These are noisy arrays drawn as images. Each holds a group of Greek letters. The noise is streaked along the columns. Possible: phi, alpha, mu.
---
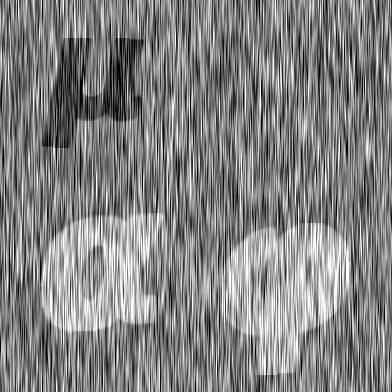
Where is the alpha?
bottom left
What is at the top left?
mu
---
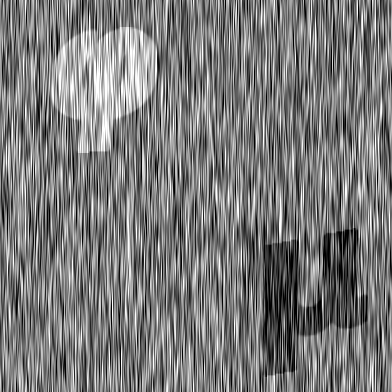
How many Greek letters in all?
2
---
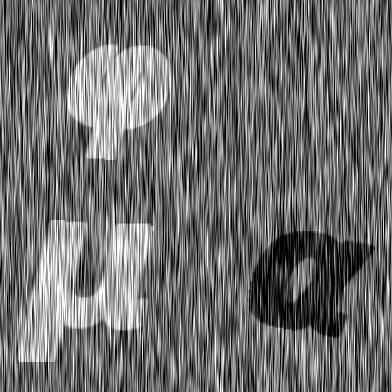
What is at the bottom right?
alpha
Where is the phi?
top left
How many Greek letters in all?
3
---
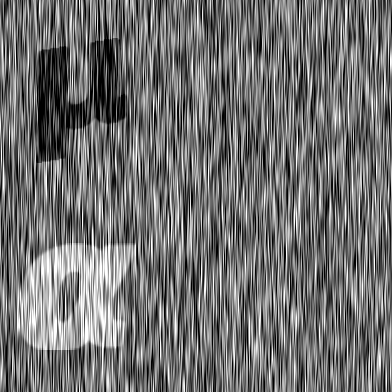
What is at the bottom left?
alpha
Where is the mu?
top left
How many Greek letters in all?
2
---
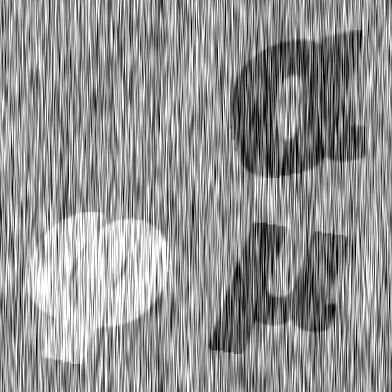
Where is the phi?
bottom left
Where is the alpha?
top right
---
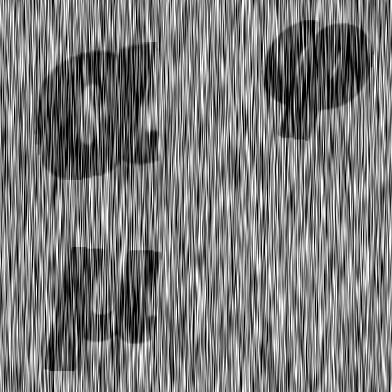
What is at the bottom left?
mu
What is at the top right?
phi
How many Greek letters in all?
3
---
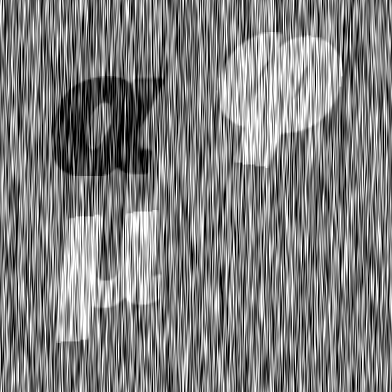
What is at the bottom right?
nothing
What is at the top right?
phi
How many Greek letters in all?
3
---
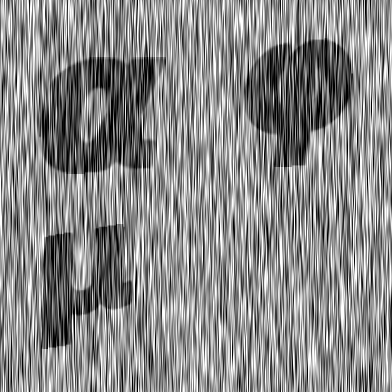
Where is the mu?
bottom left
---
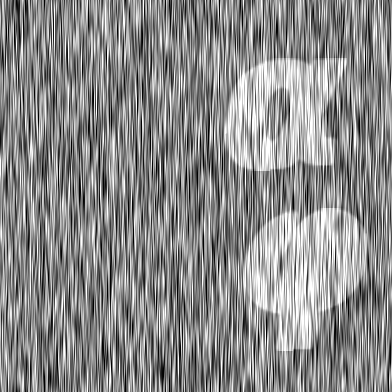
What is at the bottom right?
phi
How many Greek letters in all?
2
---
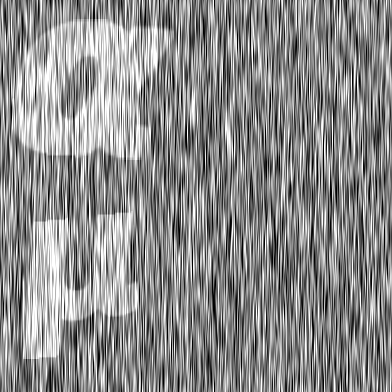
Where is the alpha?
top left
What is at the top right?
nothing
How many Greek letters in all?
2
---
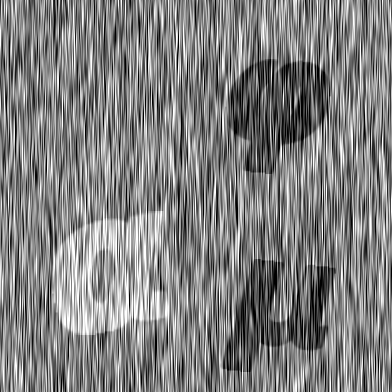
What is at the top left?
nothing
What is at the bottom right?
mu
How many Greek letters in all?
3
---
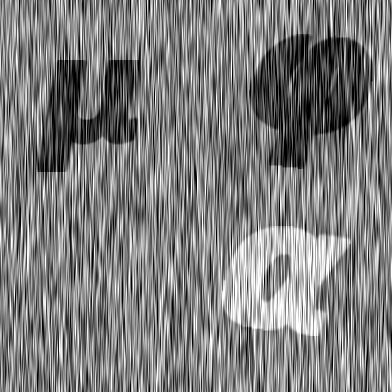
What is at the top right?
phi
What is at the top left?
mu
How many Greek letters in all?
3
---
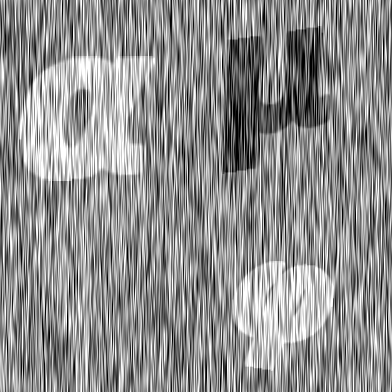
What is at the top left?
alpha
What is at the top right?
mu
